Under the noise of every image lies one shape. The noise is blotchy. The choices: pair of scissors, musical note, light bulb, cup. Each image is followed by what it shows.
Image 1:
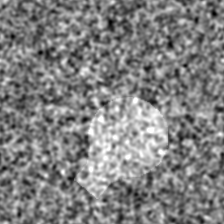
light light bulb
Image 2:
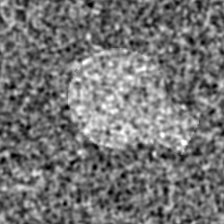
light light bulb
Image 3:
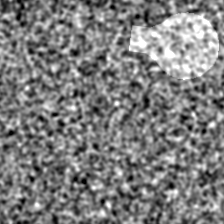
light light bulb, top right
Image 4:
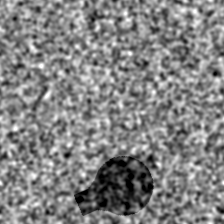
dark light bulb, bottom middle
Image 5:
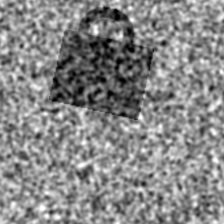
dark cup
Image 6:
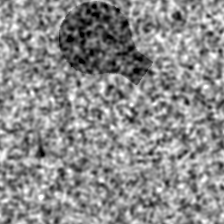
dark light bulb, top middle
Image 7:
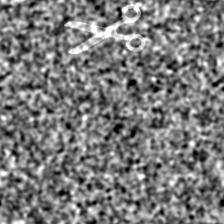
light pair of scissors, top middle
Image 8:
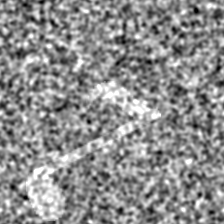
light musical note
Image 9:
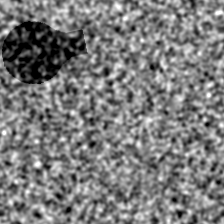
dark light bulb, top left
